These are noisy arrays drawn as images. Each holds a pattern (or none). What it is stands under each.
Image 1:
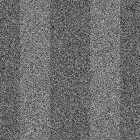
vertical stripes
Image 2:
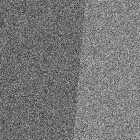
a sharp edge
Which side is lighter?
right
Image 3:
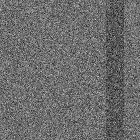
one vertical stripe
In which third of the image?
right
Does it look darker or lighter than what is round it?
darker
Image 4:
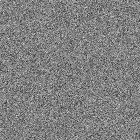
only noise
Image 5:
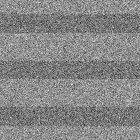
horizontal stripes
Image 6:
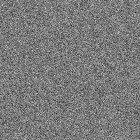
only noise
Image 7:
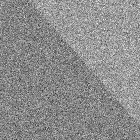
a sharp edge
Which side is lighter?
top right
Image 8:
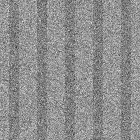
vertical stripes
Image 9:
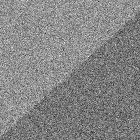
a sharp edge
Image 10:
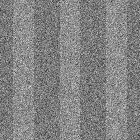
vertical stripes
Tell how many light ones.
3
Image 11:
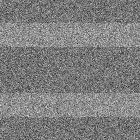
horizontal stripes
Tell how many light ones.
2
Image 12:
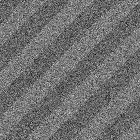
diagonal stripes
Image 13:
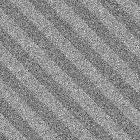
diagonal stripes
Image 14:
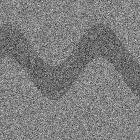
a wavy band
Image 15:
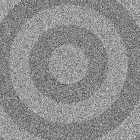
rings round one point
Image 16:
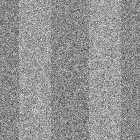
vertical stripes
